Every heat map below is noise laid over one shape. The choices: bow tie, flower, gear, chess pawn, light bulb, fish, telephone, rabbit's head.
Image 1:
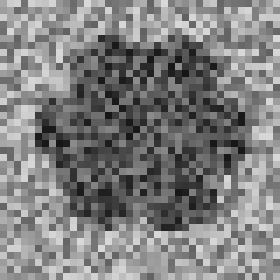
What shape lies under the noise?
flower
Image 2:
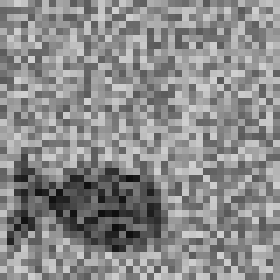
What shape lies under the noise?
fish
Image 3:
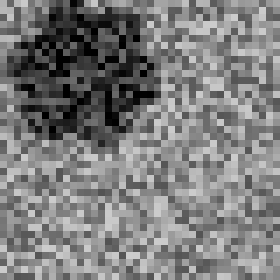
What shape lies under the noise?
flower
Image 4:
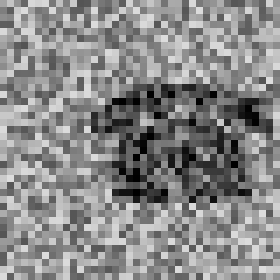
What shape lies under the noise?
telephone
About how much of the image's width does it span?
two thirds
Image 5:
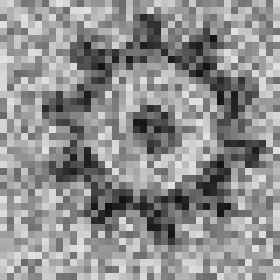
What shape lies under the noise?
gear
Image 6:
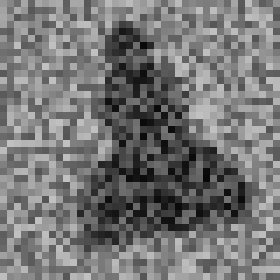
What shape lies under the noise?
chess pawn
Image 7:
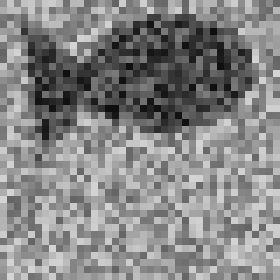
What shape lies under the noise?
fish
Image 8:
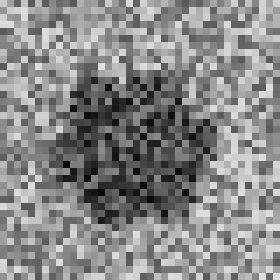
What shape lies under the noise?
flower
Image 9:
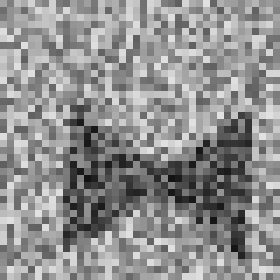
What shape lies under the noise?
bow tie
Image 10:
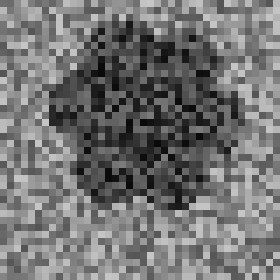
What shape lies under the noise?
flower
